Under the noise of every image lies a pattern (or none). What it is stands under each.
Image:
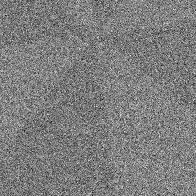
spokes from one point
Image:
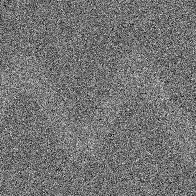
a wavy band
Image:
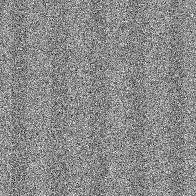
vertical stripes
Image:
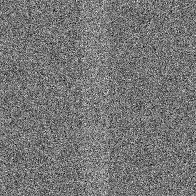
one vertical stripe
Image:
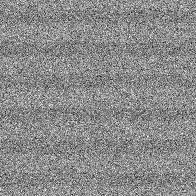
horizontal stripes
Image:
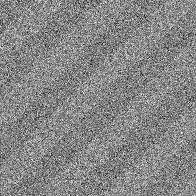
diagonal stripes
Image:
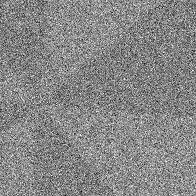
spokes from one point
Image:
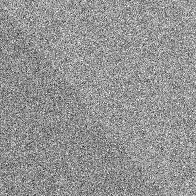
a sharp edge
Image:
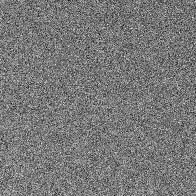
a smooth slope
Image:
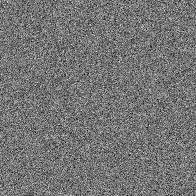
only noise
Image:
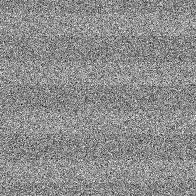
horizontal stripes
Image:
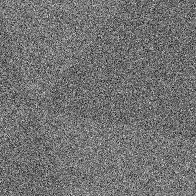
spokes from one point
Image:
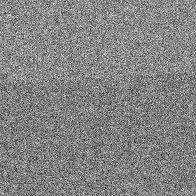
a sharp edge
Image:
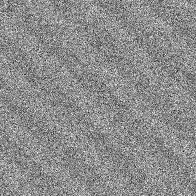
diagonal stripes
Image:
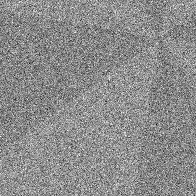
spokes from one point
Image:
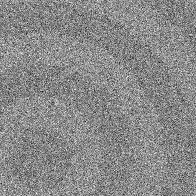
rings round one point
